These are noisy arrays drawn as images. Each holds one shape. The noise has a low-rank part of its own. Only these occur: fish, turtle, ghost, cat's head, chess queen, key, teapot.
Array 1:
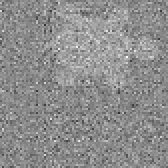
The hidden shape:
turtle
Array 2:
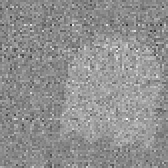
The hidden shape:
ghost
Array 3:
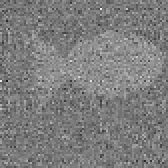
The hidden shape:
fish
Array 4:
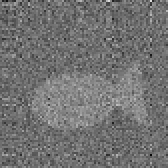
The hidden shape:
fish
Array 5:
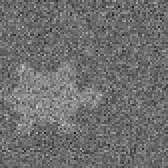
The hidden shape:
turtle
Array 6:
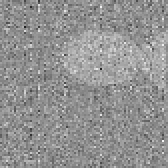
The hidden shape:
fish
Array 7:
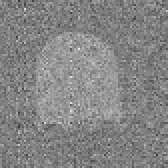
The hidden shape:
ghost
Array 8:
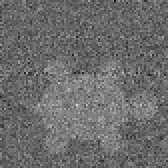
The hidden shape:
turtle
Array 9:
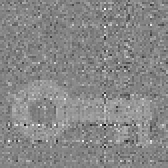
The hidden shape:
key
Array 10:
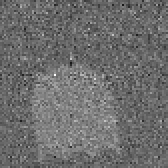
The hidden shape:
ghost
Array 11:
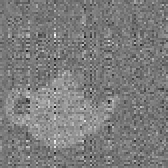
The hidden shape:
teapot
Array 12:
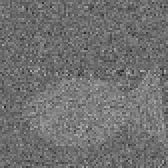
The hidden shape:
fish
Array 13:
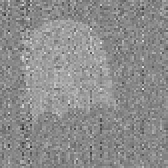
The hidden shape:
ghost
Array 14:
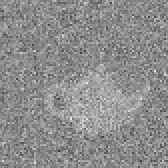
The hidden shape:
teapot
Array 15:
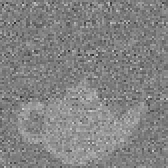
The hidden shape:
teapot
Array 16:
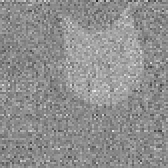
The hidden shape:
cat's head
